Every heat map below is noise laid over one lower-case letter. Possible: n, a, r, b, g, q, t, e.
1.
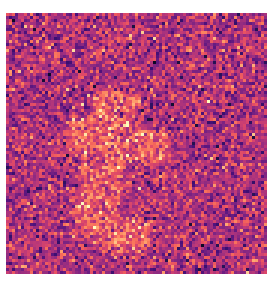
light t
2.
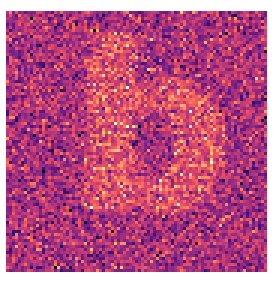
light b
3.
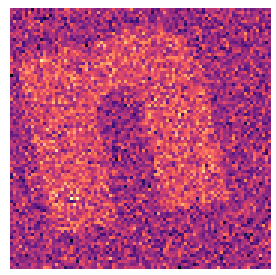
light n
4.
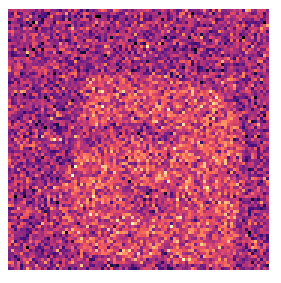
light a
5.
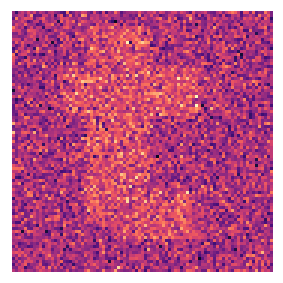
light t
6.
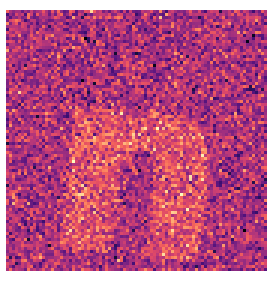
light n
